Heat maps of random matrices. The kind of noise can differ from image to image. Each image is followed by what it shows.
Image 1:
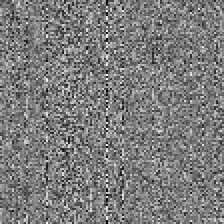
columns of uneven size
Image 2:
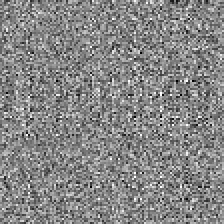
low rank plus noise
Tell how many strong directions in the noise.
two
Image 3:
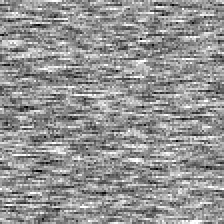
streaked along the rows
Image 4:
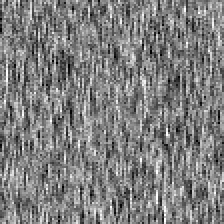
streaked along the columns
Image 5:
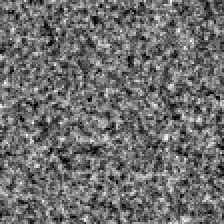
blotchy
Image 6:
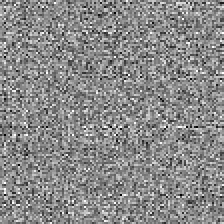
low rank plus noise
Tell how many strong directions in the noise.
two
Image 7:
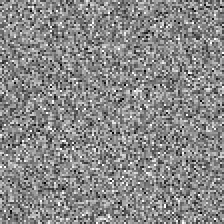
independent entries
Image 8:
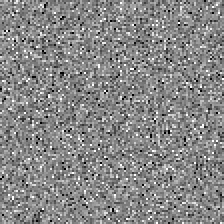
heavy tails
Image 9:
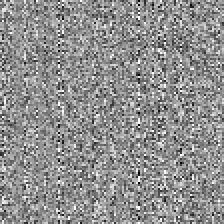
columns of uneven size
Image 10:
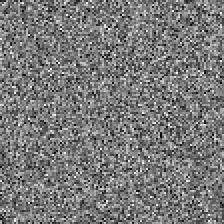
independent entries
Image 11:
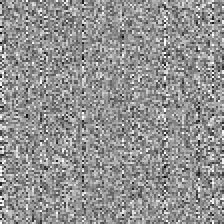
columns of uneven size
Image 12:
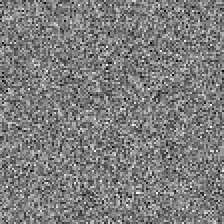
independent entries
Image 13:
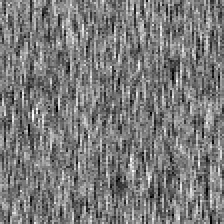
streaked along the columns
